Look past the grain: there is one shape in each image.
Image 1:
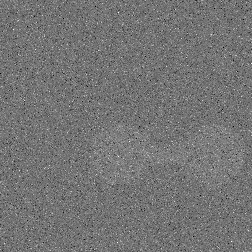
dumbbell
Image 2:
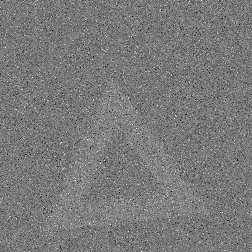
triangle frame
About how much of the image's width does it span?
two thirds
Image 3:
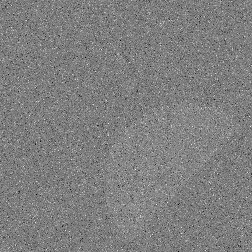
half disc
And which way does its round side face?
up and left
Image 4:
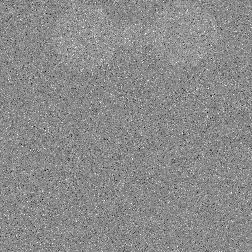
dumbbell
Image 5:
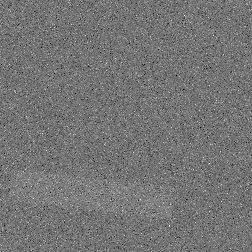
bar
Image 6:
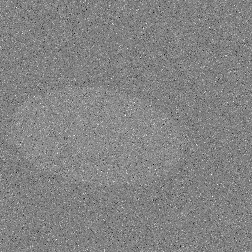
ellipse
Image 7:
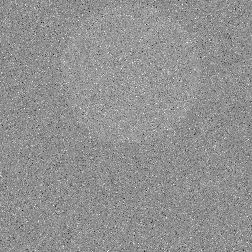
disc
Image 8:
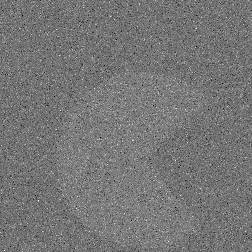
disc with a wedge cut out
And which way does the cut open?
right
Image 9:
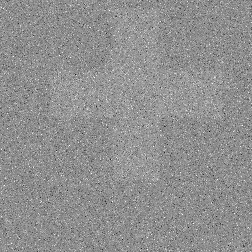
cross
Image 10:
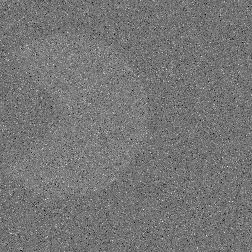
disc with a wedge cut out
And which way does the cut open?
left
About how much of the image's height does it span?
two thirds
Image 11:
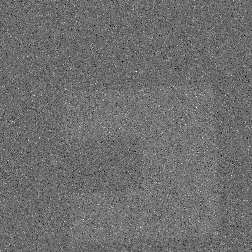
square with a notch
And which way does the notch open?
left
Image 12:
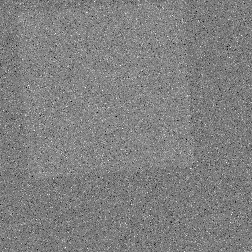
square
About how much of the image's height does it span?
two thirds
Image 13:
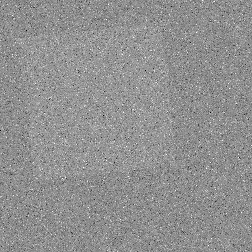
square
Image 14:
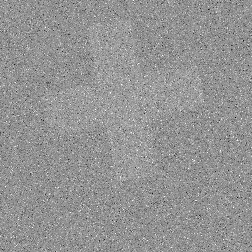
cross
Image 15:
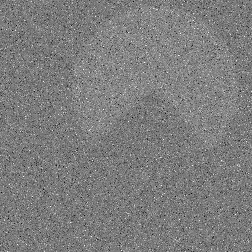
disc with a wedge cut out
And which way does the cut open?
down
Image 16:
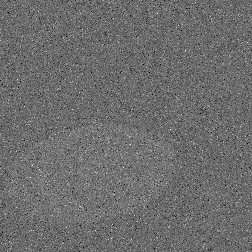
ellipse
